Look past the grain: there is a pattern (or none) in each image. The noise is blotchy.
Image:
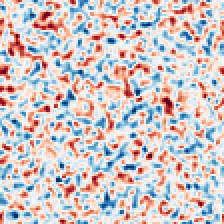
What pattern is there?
only noise
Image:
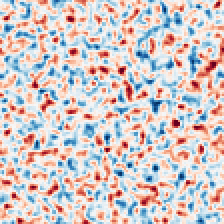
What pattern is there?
only noise
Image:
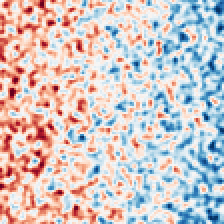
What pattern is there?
a smooth slope
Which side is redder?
left
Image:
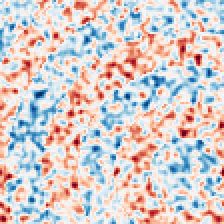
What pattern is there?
rings round one point
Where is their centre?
bottom right
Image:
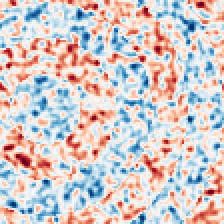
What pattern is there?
rings round one point
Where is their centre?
middle left
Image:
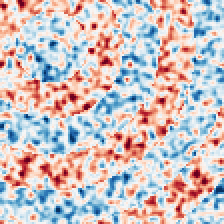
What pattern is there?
rings round one point
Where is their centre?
top left
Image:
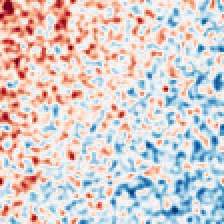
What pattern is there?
a smooth slope
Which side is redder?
top left
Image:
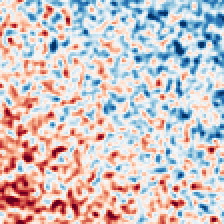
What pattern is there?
a smooth slope
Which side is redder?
bottom left
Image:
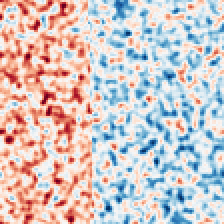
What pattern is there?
a sharp edge
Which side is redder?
left
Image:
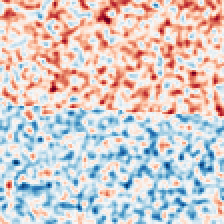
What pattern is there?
a sharp edge
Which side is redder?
top
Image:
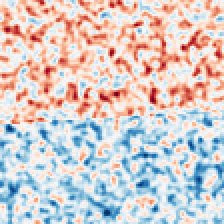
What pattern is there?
a sharp edge
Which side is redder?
top
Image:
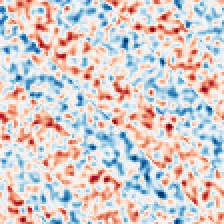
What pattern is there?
diagonal stripes
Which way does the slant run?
top left to bottom right
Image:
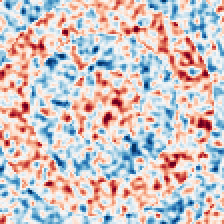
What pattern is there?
rings round one point
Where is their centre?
centre
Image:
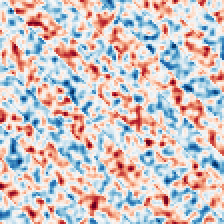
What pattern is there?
diagonal stripes
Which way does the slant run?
top left to bottom right
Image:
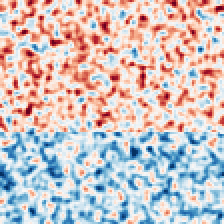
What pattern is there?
a sharp edge
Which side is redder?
top
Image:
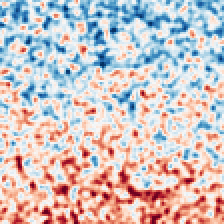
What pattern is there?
a smooth slope
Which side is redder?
bottom
